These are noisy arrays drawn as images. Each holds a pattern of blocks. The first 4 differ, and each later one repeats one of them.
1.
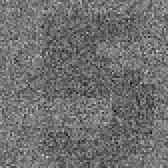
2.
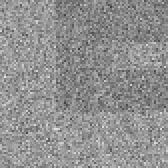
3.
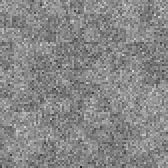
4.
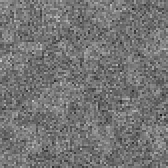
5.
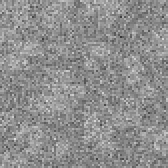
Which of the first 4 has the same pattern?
4
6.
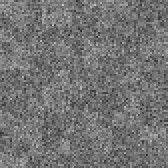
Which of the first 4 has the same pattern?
4
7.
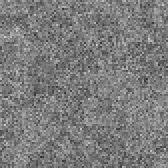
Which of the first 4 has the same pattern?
3
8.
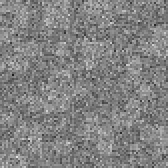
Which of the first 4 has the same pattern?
4
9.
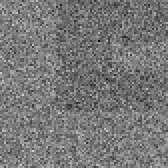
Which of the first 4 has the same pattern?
2
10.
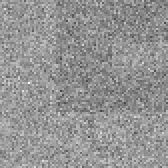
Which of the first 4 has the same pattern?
2
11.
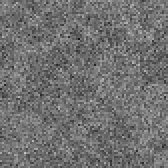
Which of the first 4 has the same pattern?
3
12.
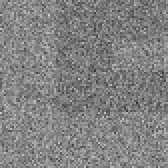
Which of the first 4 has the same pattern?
2
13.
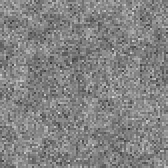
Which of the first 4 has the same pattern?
3
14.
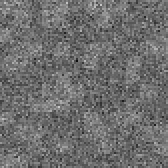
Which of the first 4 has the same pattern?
4
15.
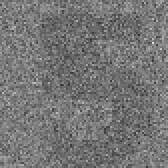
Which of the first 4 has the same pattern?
1
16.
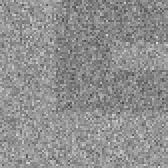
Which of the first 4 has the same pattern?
2
